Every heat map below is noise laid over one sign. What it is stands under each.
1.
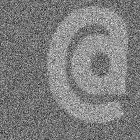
at sign
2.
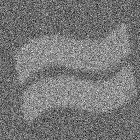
approximately sign
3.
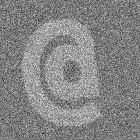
at sign
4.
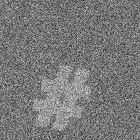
hash sign
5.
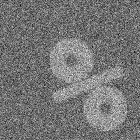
percent sign
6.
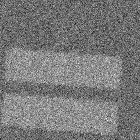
equals sign
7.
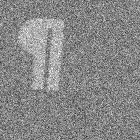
pilcrow
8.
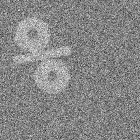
percent sign
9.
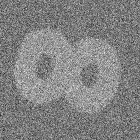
infinity sign
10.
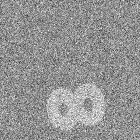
infinity sign
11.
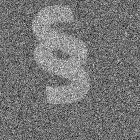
section sign
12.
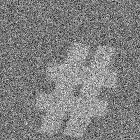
hash sign
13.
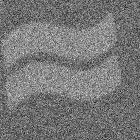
approximately sign
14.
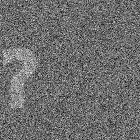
question mark
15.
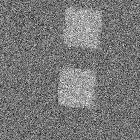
colon
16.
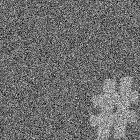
hash sign
